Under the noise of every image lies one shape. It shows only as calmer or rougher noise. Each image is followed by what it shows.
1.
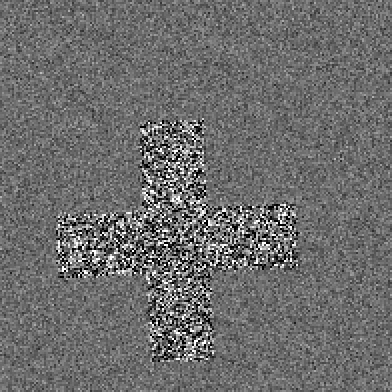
cross
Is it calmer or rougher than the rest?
rougher
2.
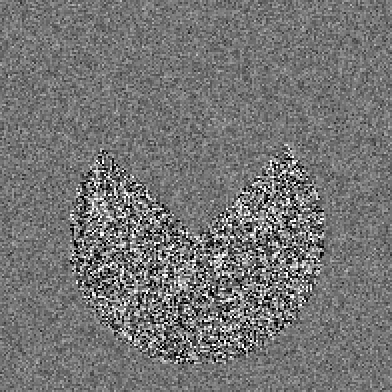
disc with a wedge cut out
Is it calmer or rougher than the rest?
rougher
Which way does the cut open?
up
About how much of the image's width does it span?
two thirds
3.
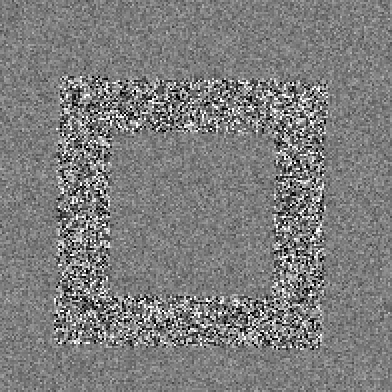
square frame
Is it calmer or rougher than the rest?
rougher
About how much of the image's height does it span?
two thirds
